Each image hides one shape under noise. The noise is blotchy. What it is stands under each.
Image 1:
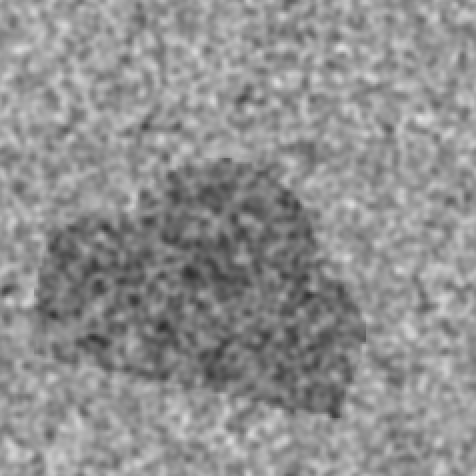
dark cloud
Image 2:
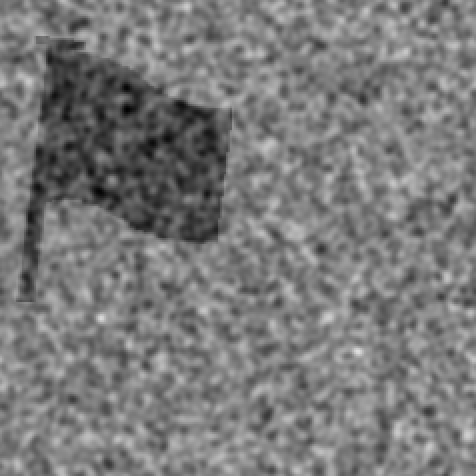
dark flag
